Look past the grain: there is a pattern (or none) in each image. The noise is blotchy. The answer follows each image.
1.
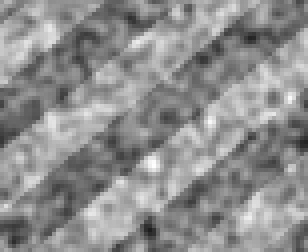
diagonal stripes
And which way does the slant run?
bottom left to top right
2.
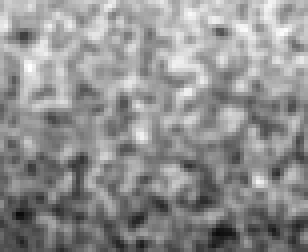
a smooth slope
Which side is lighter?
top
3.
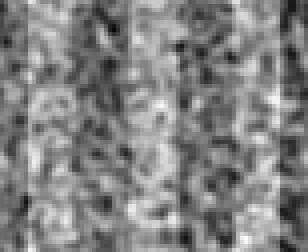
vertical stripes
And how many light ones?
3
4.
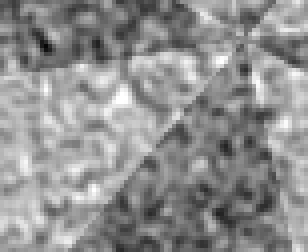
spokes from one point
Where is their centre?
top right
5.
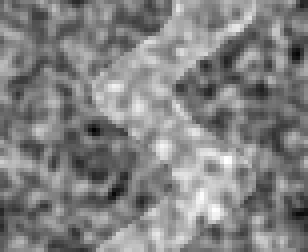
a wavy band
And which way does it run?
top to bottom
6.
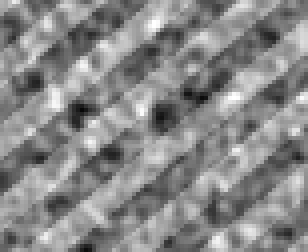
diagonal stripes
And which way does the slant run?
bottom left to top right
